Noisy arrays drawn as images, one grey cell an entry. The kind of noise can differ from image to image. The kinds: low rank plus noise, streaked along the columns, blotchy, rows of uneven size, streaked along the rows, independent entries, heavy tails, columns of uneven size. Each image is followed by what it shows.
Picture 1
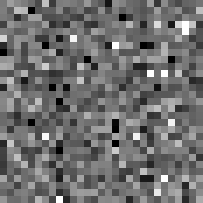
heavy tails
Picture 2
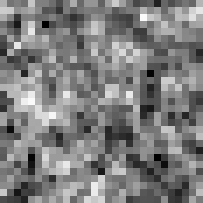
blotchy
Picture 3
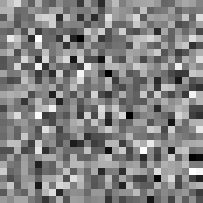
low rank plus noise
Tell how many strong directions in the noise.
three or four
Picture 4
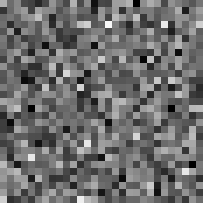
independent entries
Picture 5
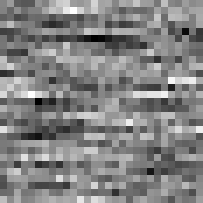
streaked along the rows
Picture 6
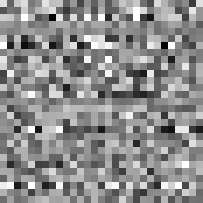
rows of uneven size
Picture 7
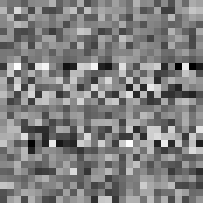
rows of uneven size
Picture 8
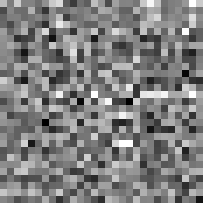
low rank plus noise
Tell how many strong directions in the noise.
two
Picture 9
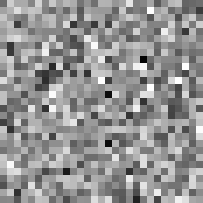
independent entries
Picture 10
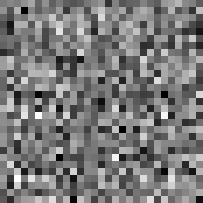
low rank plus noise
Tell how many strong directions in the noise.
three or four
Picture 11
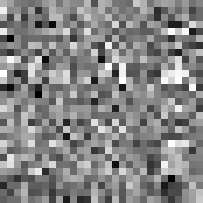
low rank plus noise
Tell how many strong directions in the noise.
one
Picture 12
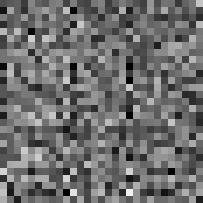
low rank plus noise
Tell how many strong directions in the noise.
one
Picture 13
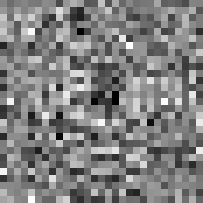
low rank plus noise
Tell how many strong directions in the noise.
two
